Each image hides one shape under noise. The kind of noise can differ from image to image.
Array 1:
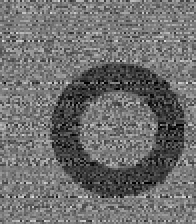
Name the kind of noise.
rows of uneven size
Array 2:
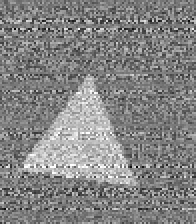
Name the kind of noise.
rows of uneven size
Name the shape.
triangle
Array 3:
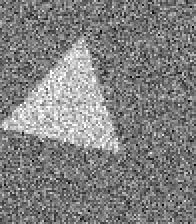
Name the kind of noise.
independent entries
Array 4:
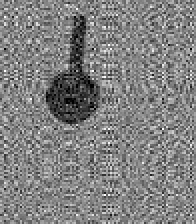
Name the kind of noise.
low rank plus noise
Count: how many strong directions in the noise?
two
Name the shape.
lollipop
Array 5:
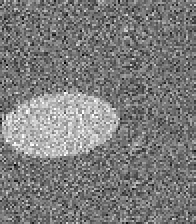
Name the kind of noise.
low rank plus noise
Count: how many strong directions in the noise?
five to eight
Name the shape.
ellipse
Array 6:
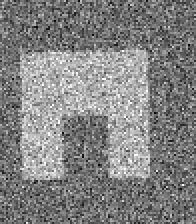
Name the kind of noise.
independent entries
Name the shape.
square with a notch
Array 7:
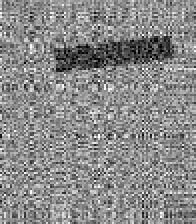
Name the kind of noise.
low rank plus noise
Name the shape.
bar
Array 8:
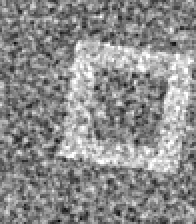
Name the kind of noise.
blotchy
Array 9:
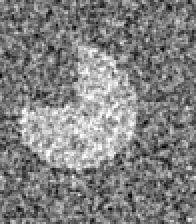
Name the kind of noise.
blotchy
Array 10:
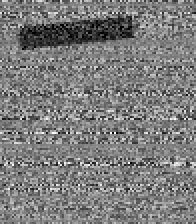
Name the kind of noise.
rows of uneven size
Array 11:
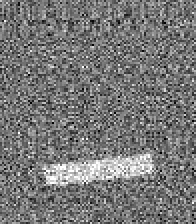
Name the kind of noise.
low rank plus noise
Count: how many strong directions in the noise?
five to eight
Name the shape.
bar
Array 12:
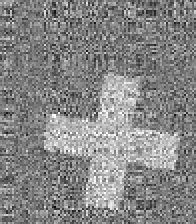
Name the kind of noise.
low rank plus noise
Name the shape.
cross
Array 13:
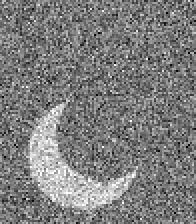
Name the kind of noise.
independent entries
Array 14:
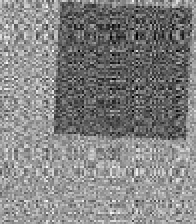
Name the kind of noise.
low rank plus noise
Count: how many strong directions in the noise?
two
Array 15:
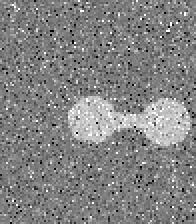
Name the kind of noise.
heavy tails
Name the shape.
dumbbell
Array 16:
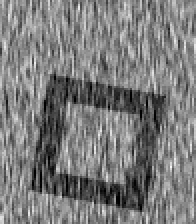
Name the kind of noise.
streaked along the columns
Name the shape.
square frame
